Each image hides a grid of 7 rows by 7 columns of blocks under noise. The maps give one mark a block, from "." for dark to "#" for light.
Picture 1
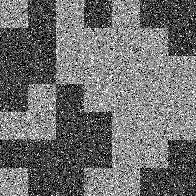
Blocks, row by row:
# . # . # . .
. . # # # # .
. . # # # # #
. # . # # # #
# # . . # # #
. . . . # # .
# . . # # . .
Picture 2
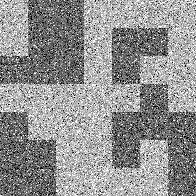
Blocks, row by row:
# . . # # # #
# . . # . . #
. . . # . # #
# # # # # . #
. # # # . . .
. . # # . # .
. . # # # # .
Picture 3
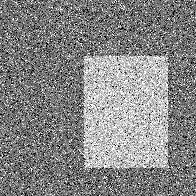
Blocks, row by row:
. . . . . . .
. . . . . . .
. . . # # # .
. . . # # # .
. . . # # # .
. . . # # # .
. . . . . . .
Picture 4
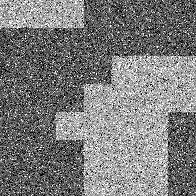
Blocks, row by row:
# # # . . . .
. . . . . . .
. . . . # # #
. . . # # # #
. . # # # # .
. . . # # # .
. . . # # # .
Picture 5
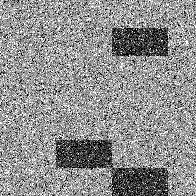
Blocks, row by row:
# # # # # # #
# # # # . . #
# # # # # # #
# # # # # # #
# # # # # # #
# # . . # # #
# # # # . . #
